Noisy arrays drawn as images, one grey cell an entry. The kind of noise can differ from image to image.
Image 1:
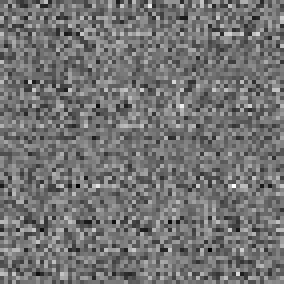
rows of uneven size
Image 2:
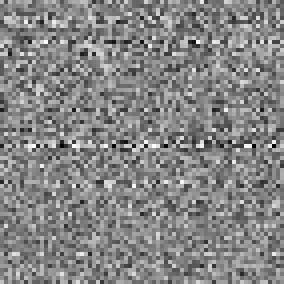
rows of uneven size
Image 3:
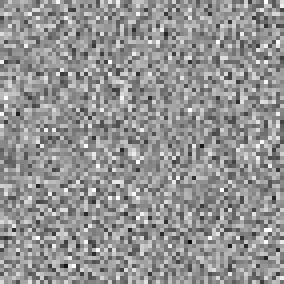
low rank plus noise
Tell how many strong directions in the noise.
five to eight
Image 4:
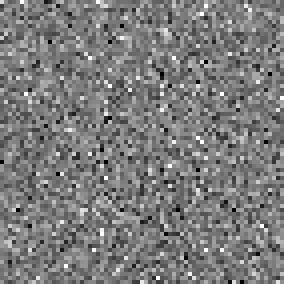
heavy tails
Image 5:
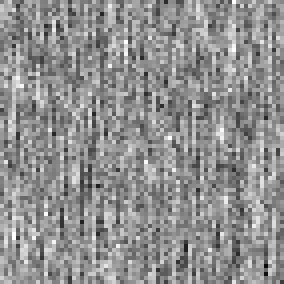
streaked along the columns
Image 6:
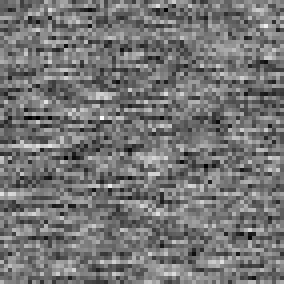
streaked along the rows
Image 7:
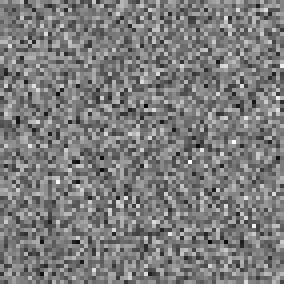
independent entries
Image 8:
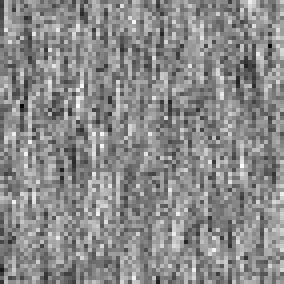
streaked along the columns
